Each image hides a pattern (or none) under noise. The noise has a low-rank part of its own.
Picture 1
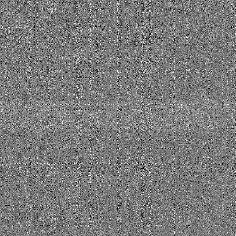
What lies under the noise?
one band of rows
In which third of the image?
middle
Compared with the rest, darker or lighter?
lighter
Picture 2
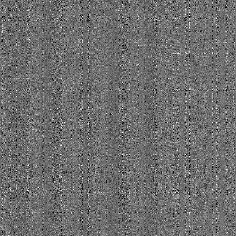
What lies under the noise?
bands of columns
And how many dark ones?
5
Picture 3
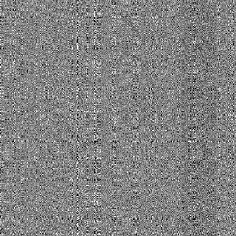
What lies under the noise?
one band of columns
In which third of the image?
right
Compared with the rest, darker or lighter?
darker
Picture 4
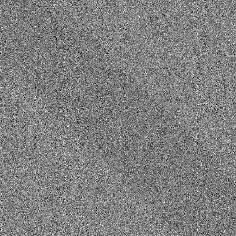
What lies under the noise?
a diagonal band
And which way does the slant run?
top left to bottom right
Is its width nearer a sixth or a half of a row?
a half
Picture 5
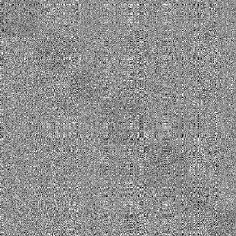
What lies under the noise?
blocks along the diagonal
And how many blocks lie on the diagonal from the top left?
7
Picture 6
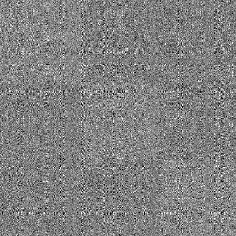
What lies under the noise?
blocks along the diagonal
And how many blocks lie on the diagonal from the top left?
3
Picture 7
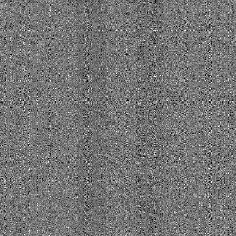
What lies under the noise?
bands of columns
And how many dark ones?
2
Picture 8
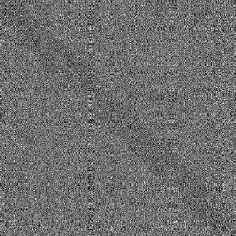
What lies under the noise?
a diagonal band
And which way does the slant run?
top left to bottom right
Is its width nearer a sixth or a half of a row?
a sixth
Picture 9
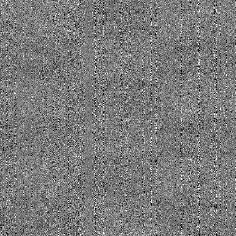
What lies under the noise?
a checkerboard
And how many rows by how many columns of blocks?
6 by 3
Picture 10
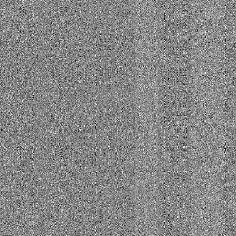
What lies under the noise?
bands of columns
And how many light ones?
2
